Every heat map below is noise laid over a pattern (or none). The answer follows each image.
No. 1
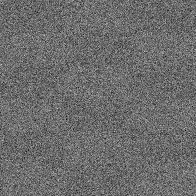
a checkerboard
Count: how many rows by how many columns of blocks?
6 by 3
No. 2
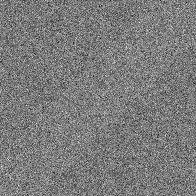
a diagonal band
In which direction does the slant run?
bottom left to top right
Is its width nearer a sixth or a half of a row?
a half
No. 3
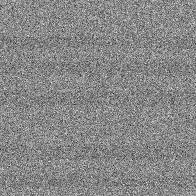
bands of rows
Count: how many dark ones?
5
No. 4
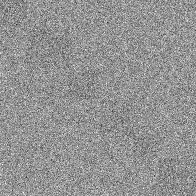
blocks along the diagonal
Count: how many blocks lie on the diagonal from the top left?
6
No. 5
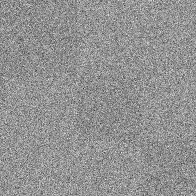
blocks along the diagonal
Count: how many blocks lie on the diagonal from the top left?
3
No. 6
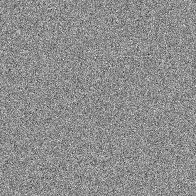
only noise
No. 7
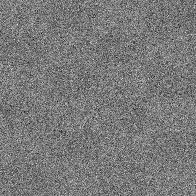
a checkerboard
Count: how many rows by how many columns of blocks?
6 by 4
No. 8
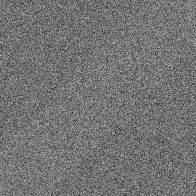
a diagonal band
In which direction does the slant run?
bottom left to top right
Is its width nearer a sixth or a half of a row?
a half
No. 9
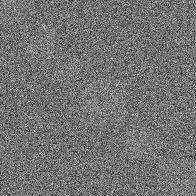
blocks along the diagonal
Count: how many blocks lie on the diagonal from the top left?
6
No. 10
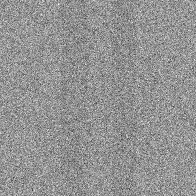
bands of columns
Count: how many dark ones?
2
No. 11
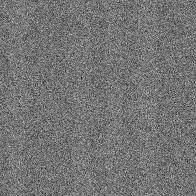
bands of columns
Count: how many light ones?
4
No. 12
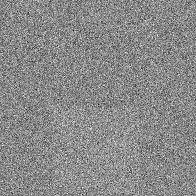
one block
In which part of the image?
bottom middle
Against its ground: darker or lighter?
lighter
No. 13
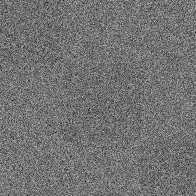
blocks along the diagonal
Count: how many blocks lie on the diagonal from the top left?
3
